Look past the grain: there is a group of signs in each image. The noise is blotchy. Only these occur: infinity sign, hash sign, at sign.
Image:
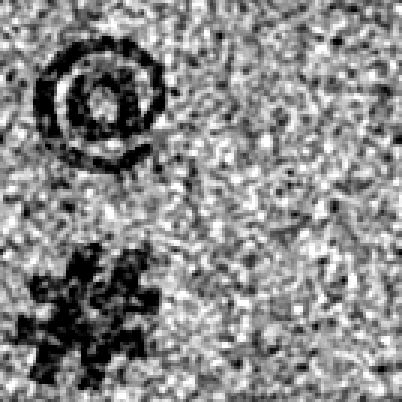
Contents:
top left: at sign; bottom left: hash sign
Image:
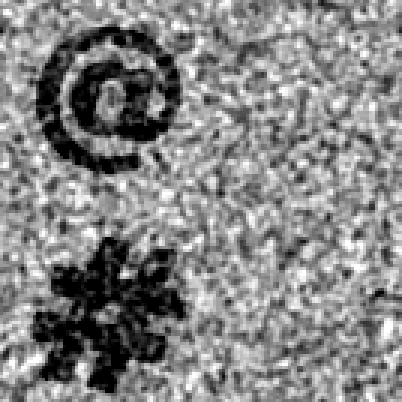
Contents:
top left: at sign; bottom left: hash sign
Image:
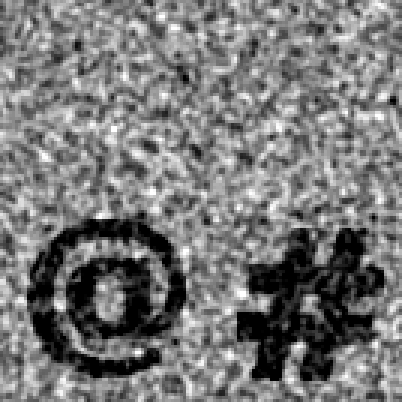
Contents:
bottom left: at sign; bottom right: hash sign
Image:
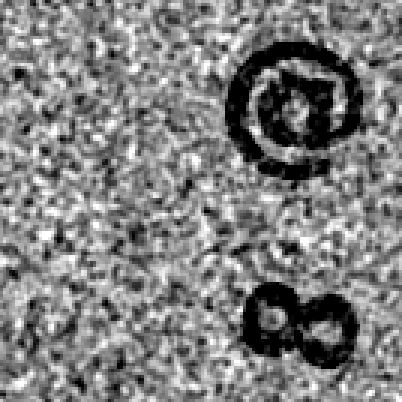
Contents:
top right: at sign; bottom right: infinity sign
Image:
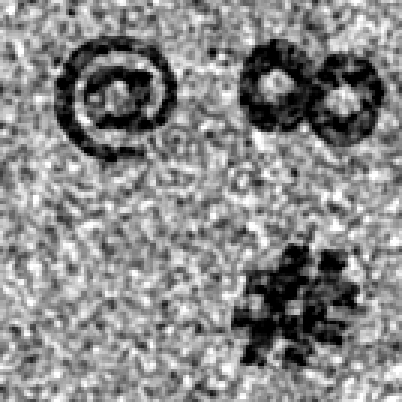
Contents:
top left: at sign; top right: infinity sign; bottom right: hash sign
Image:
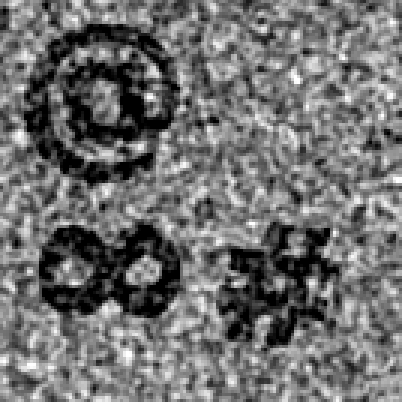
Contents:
top left: at sign; bottom left: infinity sign; bottom right: hash sign
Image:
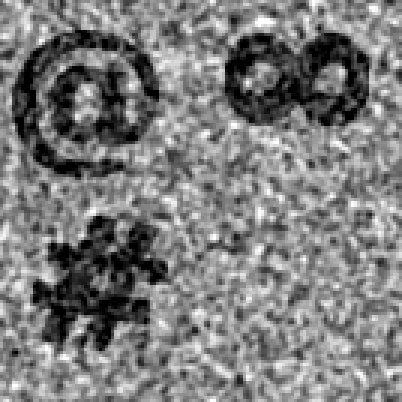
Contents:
top left: at sign; top right: infinity sign; bottom left: hash sign
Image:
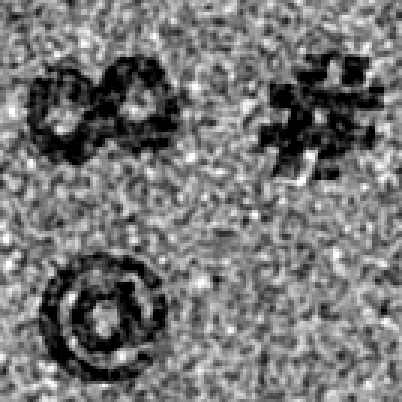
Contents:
top left: infinity sign; top right: hash sign; bottom left: at sign
